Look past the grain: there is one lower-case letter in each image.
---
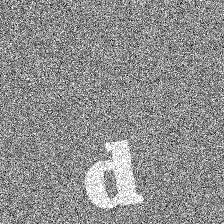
d
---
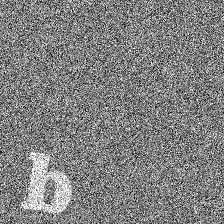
b
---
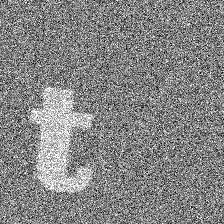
t
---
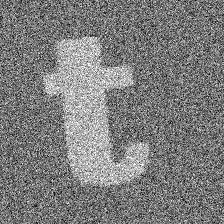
t
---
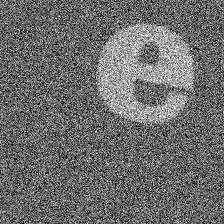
e
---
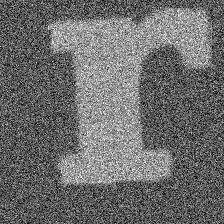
r
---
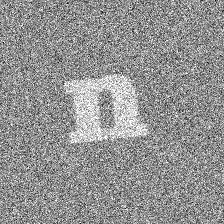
n
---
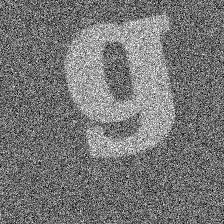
g
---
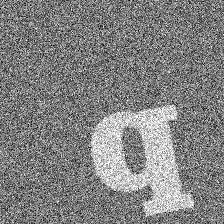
q
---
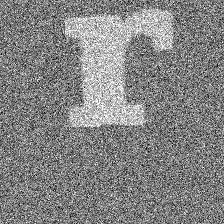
r
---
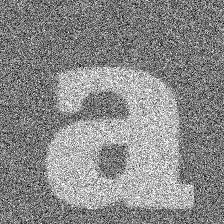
a
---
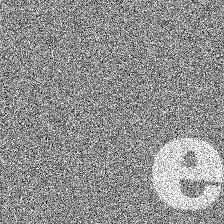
e
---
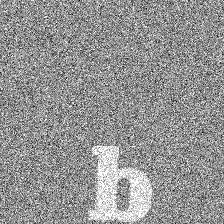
b
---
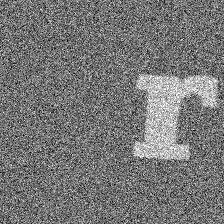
r
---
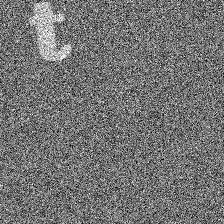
t
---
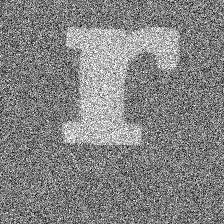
r
